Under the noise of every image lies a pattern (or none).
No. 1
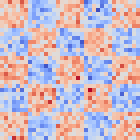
a checkerboard
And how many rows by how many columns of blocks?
5 by 5
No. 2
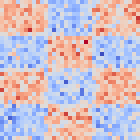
a checkerboard
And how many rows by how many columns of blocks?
4 by 3
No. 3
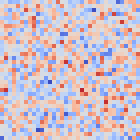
only noise
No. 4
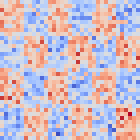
a checkerboard
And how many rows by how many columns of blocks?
4 by 6
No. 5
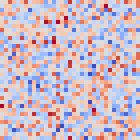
only noise
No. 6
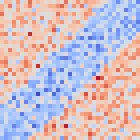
a diagonal band
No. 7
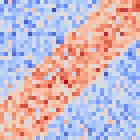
a diagonal band
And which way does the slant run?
bottom left to top right
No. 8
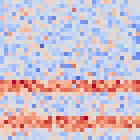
bands of rows
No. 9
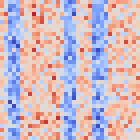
bands of columns
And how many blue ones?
3
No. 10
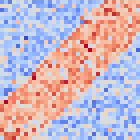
a diagonal band
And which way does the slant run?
bottom left to top right
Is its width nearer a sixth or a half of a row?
a half
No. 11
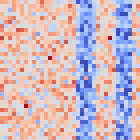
bands of columns
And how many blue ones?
2
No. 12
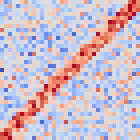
a diagonal band
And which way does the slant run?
bottom left to top right
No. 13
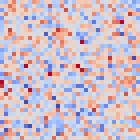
only noise
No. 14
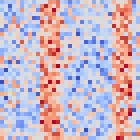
bands of columns
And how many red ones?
2
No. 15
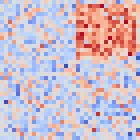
one block
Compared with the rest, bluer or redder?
redder
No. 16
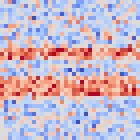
bands of rows
